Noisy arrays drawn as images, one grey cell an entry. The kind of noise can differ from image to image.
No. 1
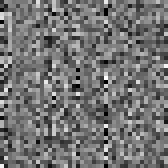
columns of uneven size
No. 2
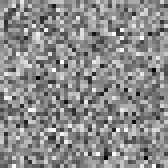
independent entries
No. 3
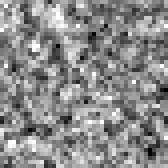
blotchy
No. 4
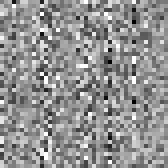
columns of uneven size
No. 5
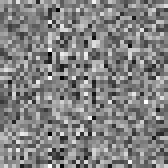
low rank plus noise
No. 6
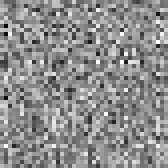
low rank plus noise
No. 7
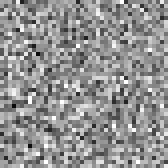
independent entries
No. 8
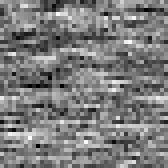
streaked along the rows
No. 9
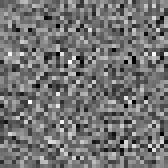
low rank plus noise
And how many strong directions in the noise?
five to eight
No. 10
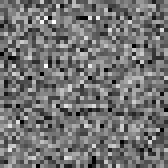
independent entries
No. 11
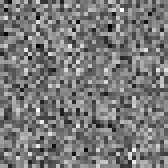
low rank plus noise
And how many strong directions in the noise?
two
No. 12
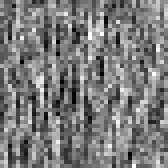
streaked along the columns
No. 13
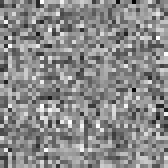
low rank plus noise
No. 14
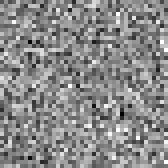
independent entries
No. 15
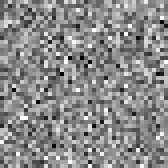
independent entries
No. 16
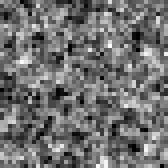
blotchy
